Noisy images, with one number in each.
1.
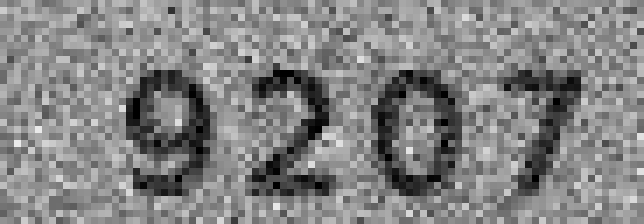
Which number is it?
9207
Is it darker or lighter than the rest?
darker
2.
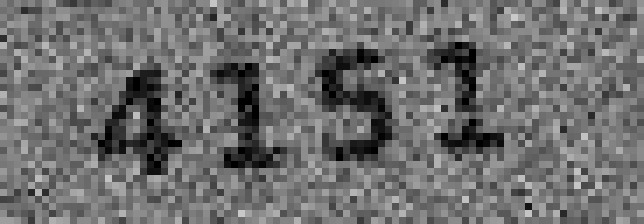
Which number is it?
4151
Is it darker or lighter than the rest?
darker
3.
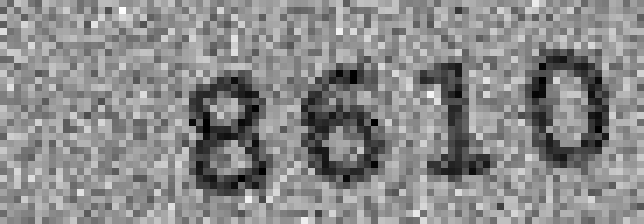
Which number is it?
8610
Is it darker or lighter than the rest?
darker
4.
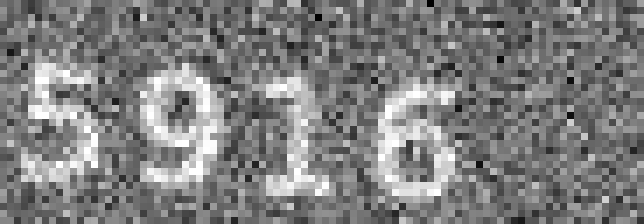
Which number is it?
5916
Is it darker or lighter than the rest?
lighter
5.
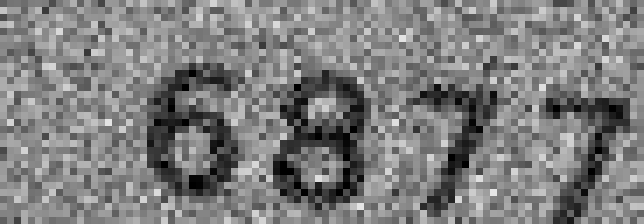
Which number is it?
6877
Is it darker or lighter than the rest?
darker
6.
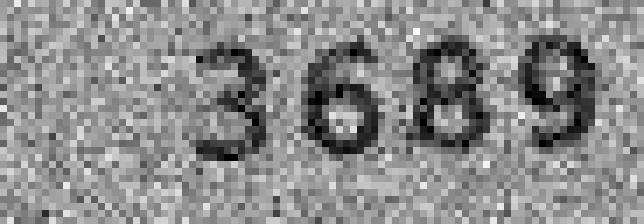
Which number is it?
3689
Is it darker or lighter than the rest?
darker
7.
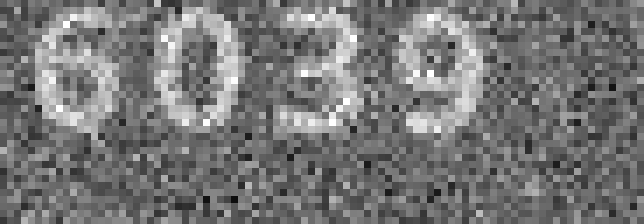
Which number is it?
6039
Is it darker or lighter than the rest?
lighter
